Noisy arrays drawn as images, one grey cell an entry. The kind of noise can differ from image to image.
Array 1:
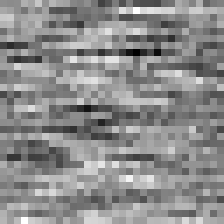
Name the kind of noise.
streaked along the rows
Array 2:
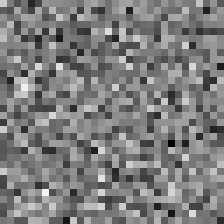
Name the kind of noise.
independent entries
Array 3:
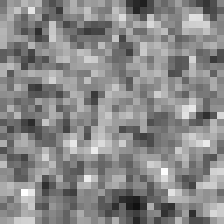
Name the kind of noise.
blotchy
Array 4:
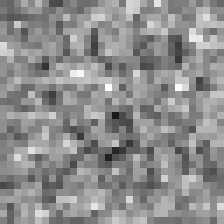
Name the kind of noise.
blotchy
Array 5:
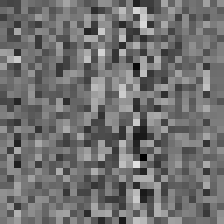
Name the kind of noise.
columns of uneven size
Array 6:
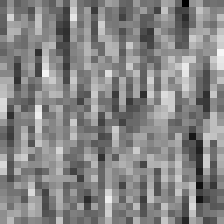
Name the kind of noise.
streaked along the columns
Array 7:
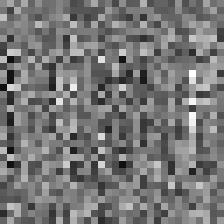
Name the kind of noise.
low rank plus noise
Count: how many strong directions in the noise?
two
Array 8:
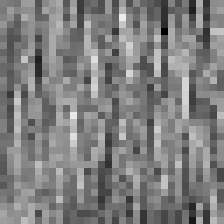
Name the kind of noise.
streaked along the columns
